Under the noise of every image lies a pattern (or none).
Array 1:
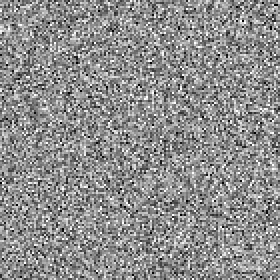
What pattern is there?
only noise
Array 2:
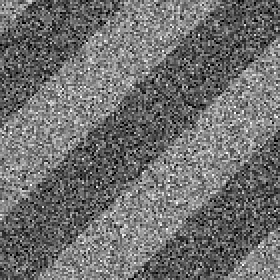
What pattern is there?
diagonal stripes
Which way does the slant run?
bottom left to top right
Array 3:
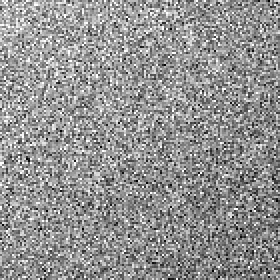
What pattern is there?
a smooth slope
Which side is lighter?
top left
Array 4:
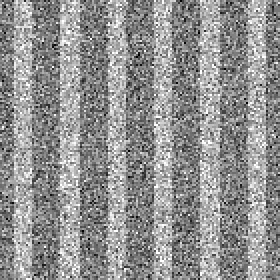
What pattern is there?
vertical stripes
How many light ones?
6
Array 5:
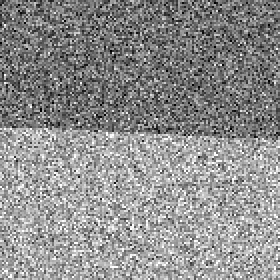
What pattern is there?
a sharp edge
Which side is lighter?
bottom
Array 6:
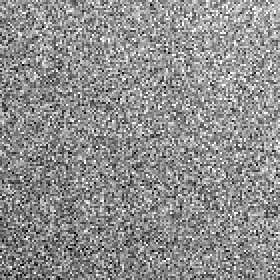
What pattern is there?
a smooth slope
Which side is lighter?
top right
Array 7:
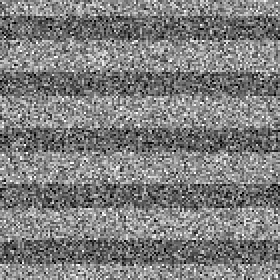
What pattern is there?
horizontal stripes
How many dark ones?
5
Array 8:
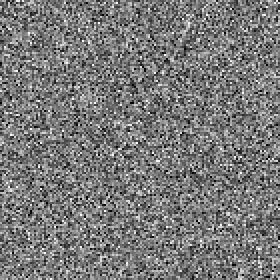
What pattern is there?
only noise
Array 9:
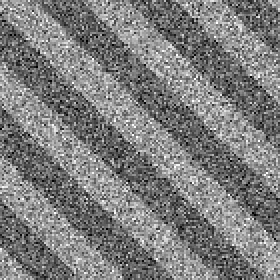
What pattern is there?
diagonal stripes
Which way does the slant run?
top left to bottom right
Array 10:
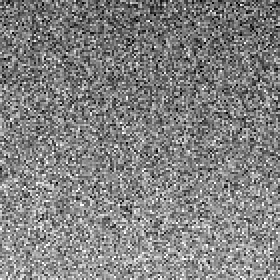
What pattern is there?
a smooth slope
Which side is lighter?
bottom
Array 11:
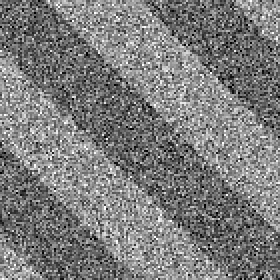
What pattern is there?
diagonal stripes
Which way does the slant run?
top left to bottom right
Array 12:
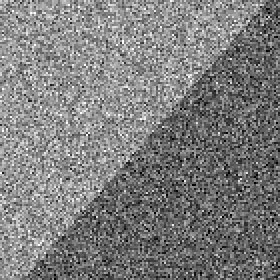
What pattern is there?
a sharp edge
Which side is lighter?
top left
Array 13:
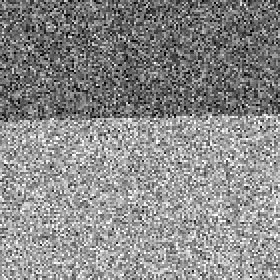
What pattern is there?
a sharp edge
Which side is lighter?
bottom
